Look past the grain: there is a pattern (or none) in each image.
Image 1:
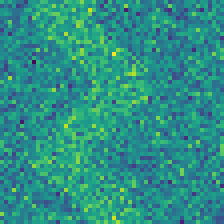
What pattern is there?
a wavy band
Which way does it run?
top to bottom
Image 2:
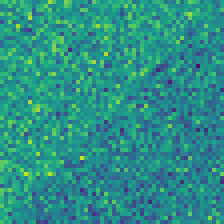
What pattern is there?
a sharp edge
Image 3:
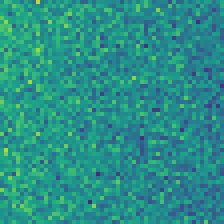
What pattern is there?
a smooth slope
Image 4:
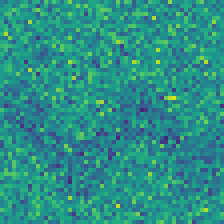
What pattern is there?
a wavy band
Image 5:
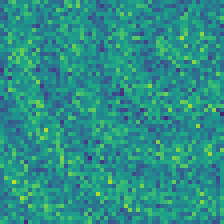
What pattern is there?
rings round one point
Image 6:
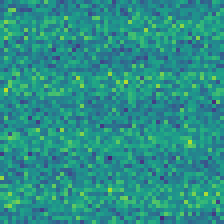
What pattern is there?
horizontal stripes
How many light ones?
4
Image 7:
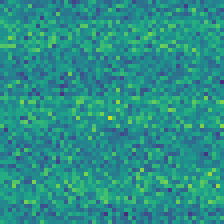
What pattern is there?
horizontal stripes
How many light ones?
3
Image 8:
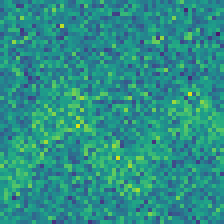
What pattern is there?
a wavy band
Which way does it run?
left to right
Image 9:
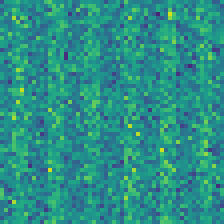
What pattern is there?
vertical stripes
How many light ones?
6
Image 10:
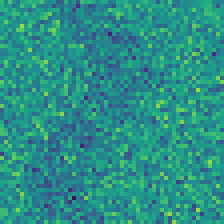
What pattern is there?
a wavy band
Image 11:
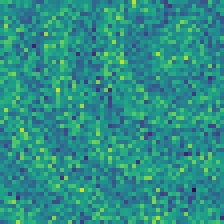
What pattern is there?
rings round one point
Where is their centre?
top right
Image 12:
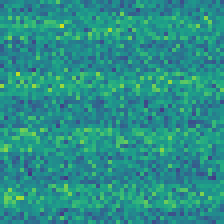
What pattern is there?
horizontal stripes
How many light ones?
4
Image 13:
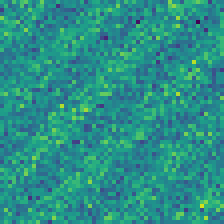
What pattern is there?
diagonal stripes
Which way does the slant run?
bottom left to top right
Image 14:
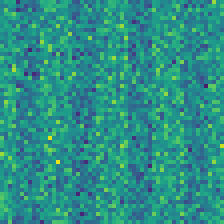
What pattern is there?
vertical stripes
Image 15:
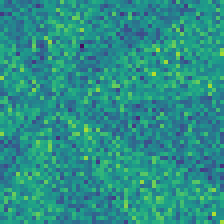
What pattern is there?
spokes from one point
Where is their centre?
middle left
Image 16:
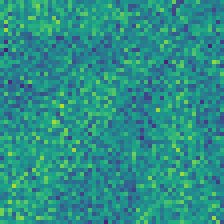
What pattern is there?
spokes from one point
